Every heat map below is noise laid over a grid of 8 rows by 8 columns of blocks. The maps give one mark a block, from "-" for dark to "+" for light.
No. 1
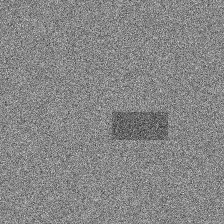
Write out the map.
+ + + + + + + +
+ + + + + + + +
+ + + + + + + +
+ + + + + + + +
+ + + + - - + +
+ + + + + + + +
+ + + + + + + +
+ + + + + + + +
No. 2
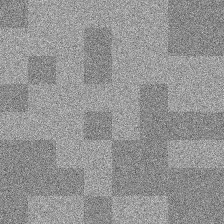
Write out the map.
- + + + + + - -
+ + + - + + - -
+ - + - + + + +
- + + + + - + +
+ + + - + - - -
- - + + - - + +
- - - + - - - -
- + + - + + - -
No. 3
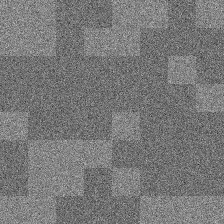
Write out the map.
+ + - - + + - +
+ + - + + - - -
- - - - - - + -
- - - - - - - +
+ - - - + - - -
- + + + - - - -
- + + - + - - -
+ + - - - + + +
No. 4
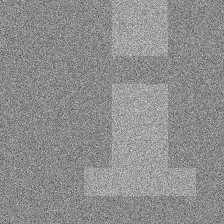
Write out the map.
- - - - + + - -
- - - - + + - -
- - - - - - - -
- - - - + + - -
- - - - + + - -
- - - - + + - -
- - - + + + + -
- - - - - - - -
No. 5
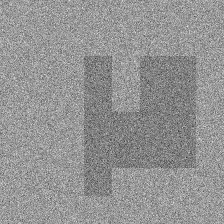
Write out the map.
+ + + + + + + +
+ + + + + + + +
+ + + - + - - +
+ + + - + - - +
+ + + - - - - +
+ + + - - - - +
+ + + - + + + +
+ + + + + + + +
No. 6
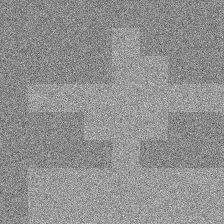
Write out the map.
- - - - - - - -
- - - - + - - -
- - - - + + - -
- + + + + + + +
- - - + + + - -
- - - - + - - -
- + + + + + + +
- + + + + + + +
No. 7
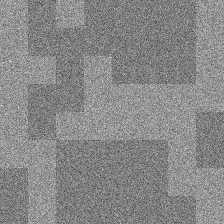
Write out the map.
+ - + - - - - +
+ - - - - - - +
+ + - + - - - +
+ - - + + + + +
+ - + + + + + -
+ + - - - - + -
- + - - - - + +
- + - - - - - +
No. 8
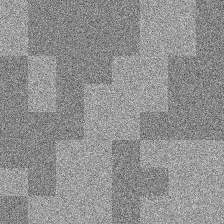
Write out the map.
+ - - - - + + -
+ - - - - + + -
- + - - + + - -
- + - + + + - -
- - - + + - - -
- - + + - + + +
+ - + + - - + +
- + + + - + + +
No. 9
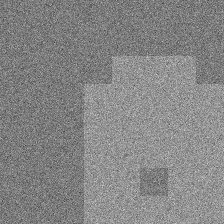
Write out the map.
- - - - - - - -
- - - - - - - -
- - - - + + + -
- - - + + + + +
- - - + + + + +
- - - + + + + +
- - - + + - + +
- - - + + + + +
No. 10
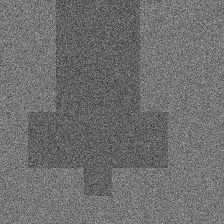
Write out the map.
+ + - - - + + +
+ + - - - + + +
+ + - - - + + +
+ + - - - + + +
+ - - - - - + +
+ - - - - - + +
+ + + - + + + +
+ + + + + + + +
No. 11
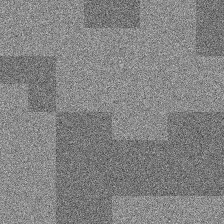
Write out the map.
+ + + - - + + -
+ + + + + + + -
- - + + + + + +
+ - + + + + + +
+ + - - + + - -
+ + - - - - - -
+ + - - - - - -
+ + - - + + + +
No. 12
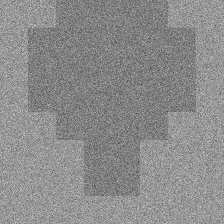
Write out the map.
+ + - - - - + +
+ - - - - - - +
+ - - - - - - +
+ - - - - - - +
+ + - - - - + +
+ + + - - + + +
+ + + - - + + +
+ + + + + + + +
